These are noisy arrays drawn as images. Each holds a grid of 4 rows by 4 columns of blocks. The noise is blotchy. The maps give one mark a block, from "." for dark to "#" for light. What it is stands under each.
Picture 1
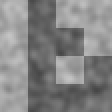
#.##
#..#
#.#.
#...
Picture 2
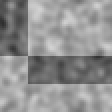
.###
.###
#...
####
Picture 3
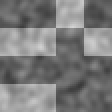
..#.
##.#
....
##..
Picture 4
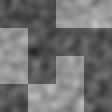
..##
#...
#.#.
.##.
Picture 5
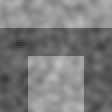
####
....
.##.
.##.
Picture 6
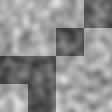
###.
##.#
..##
#.##
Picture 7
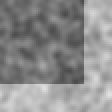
...#
...#
...#
####
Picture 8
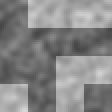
.###
....
..##
#.#.
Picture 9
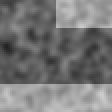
..##
....
....
####
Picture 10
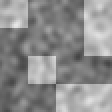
#..#
...#
.#..
..##
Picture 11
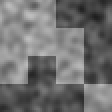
##..
###.
#.#.
...#
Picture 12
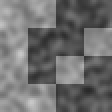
##..
#..#
#.#.
##..
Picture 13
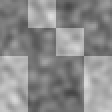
.#..
..#.
#..#
#..#
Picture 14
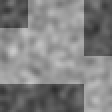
.##.
###.
####
...#
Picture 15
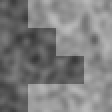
.###
..##
...#
.###
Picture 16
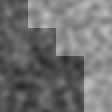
.###
..##
...#
...#
